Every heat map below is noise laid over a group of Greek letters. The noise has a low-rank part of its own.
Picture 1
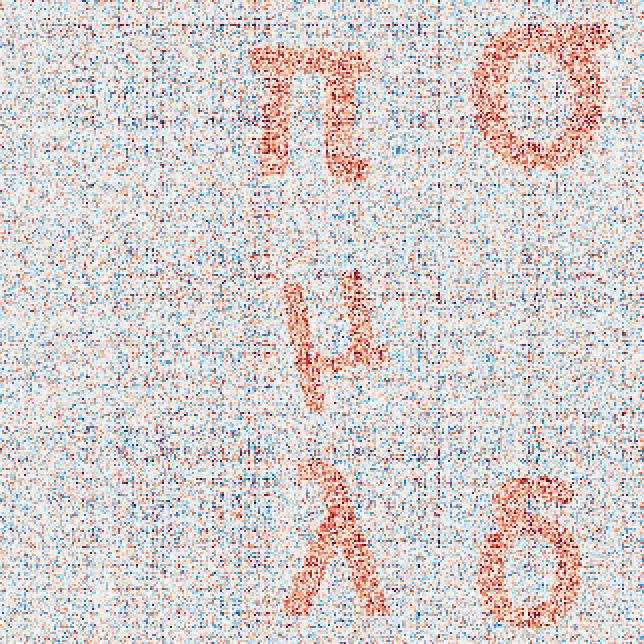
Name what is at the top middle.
pi
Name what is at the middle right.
nothing
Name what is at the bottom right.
delta
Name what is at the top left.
nothing
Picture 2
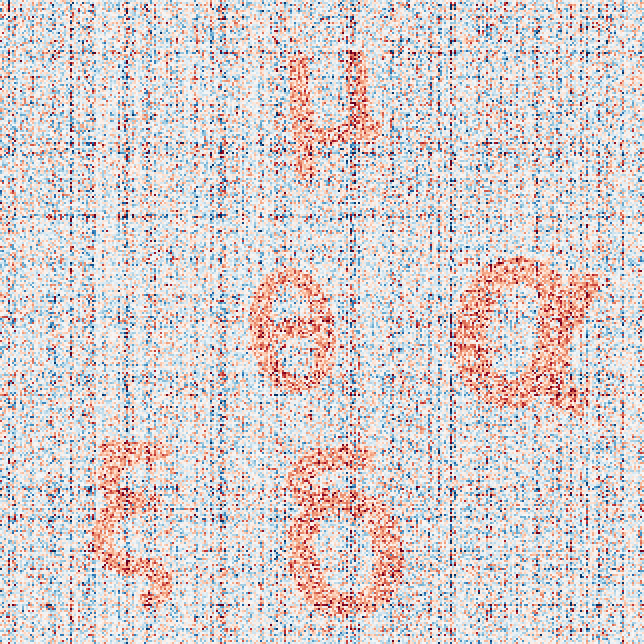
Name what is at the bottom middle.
delta
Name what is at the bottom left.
xi
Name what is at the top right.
nothing
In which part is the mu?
top middle
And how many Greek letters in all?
5
